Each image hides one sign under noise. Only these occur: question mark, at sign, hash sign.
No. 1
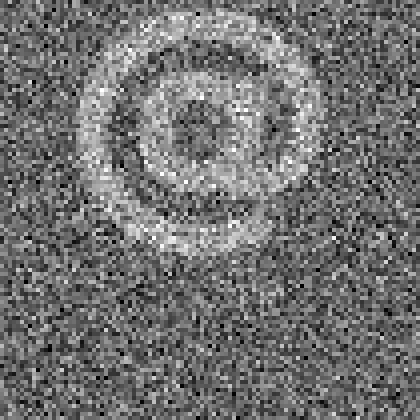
light at sign
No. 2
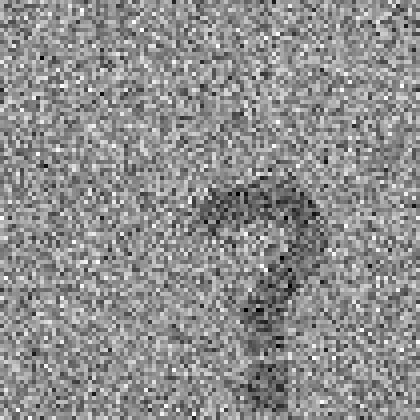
dark question mark
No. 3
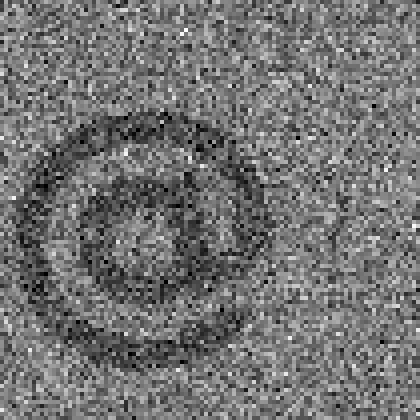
dark at sign
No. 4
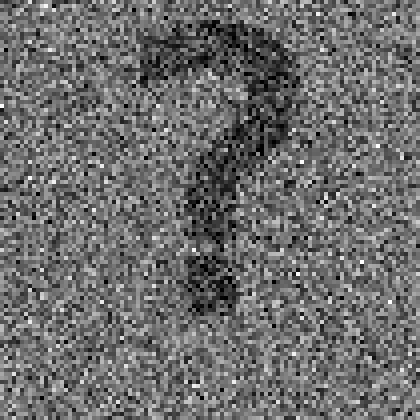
dark question mark
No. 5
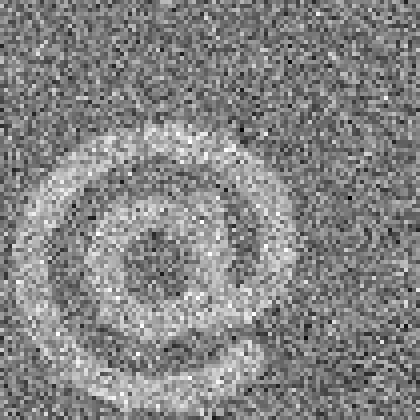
light at sign
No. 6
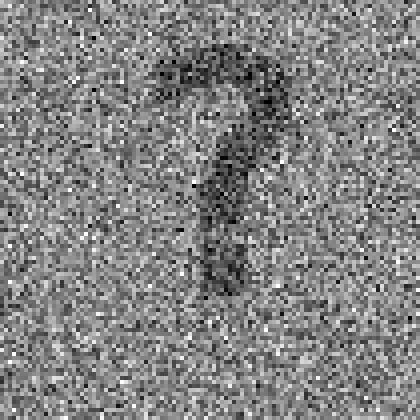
dark question mark
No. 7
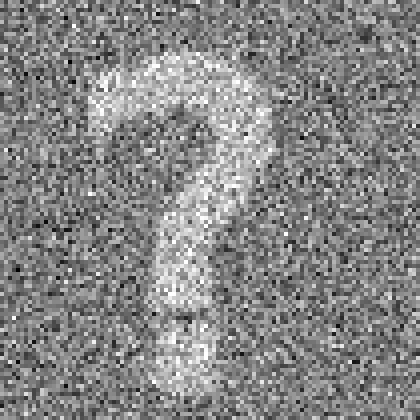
light question mark
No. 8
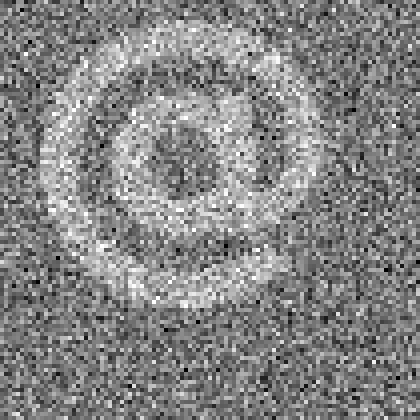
light at sign
